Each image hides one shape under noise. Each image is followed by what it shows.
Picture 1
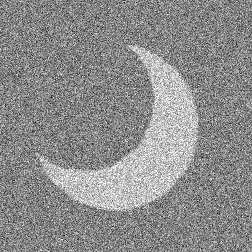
light crescent
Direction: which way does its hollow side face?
up and left
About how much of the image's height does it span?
two thirds
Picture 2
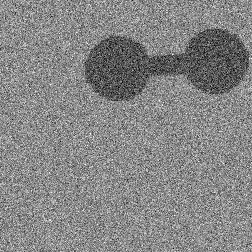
dark dumbbell
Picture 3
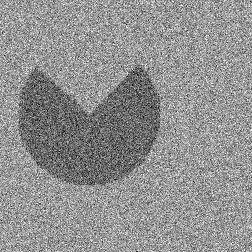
dark disc with a wedge cut out
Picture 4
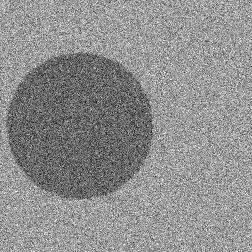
dark disc
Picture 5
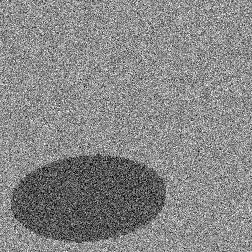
dark ellipse
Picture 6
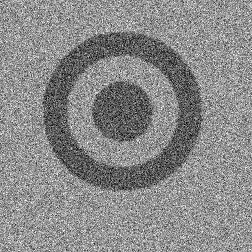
dark bullseye
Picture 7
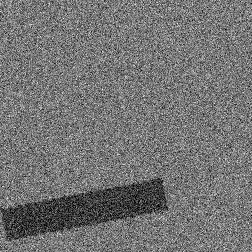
dark bar
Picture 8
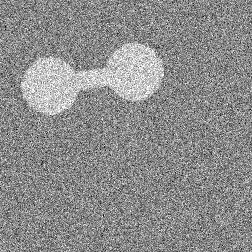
light dumbbell
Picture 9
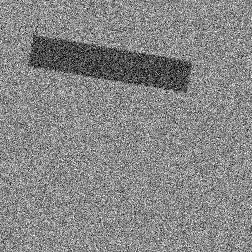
dark bar
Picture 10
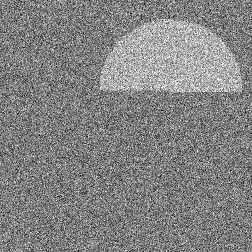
light half disc
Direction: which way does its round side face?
up
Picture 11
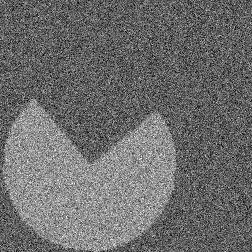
light disc with a wedge cut out
